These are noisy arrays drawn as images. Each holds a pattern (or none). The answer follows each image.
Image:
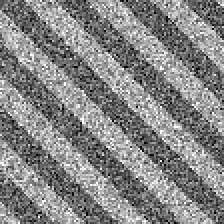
diagonal stripes
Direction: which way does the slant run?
top left to bottom right
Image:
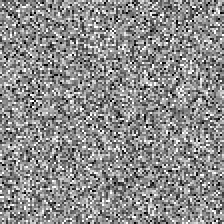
only noise
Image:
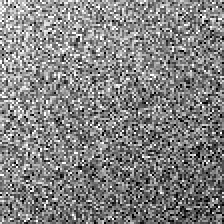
a smooth slope
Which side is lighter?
top left
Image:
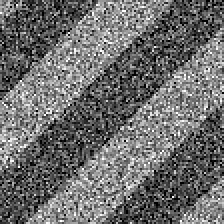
diagonal stripes
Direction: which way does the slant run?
bottom left to top right
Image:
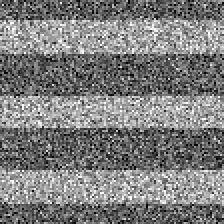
horizontal stripes
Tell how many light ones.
3
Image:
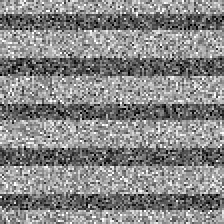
horizontal stripes
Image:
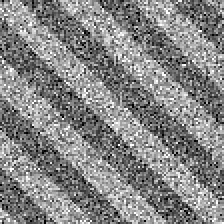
diagonal stripes
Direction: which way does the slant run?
top left to bottom right
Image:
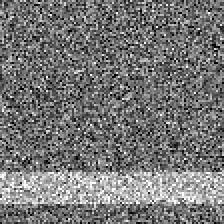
one horizontal stripe
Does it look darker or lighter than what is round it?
lighter
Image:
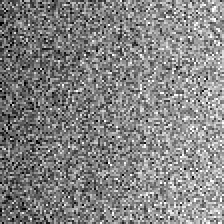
a smooth slope
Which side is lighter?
right
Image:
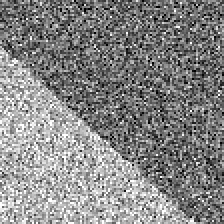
a sharp edge
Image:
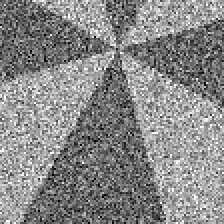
spokes from one point
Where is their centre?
top middle
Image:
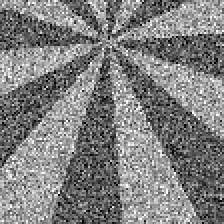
spokes from one point
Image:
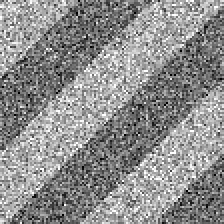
diagonal stripes
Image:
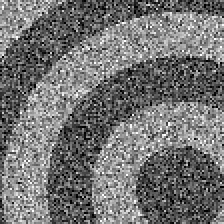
rings round one point
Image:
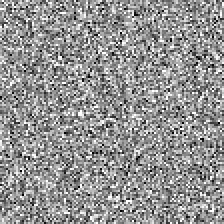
only noise
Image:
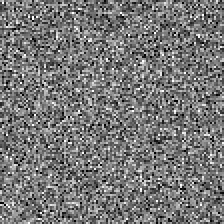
only noise
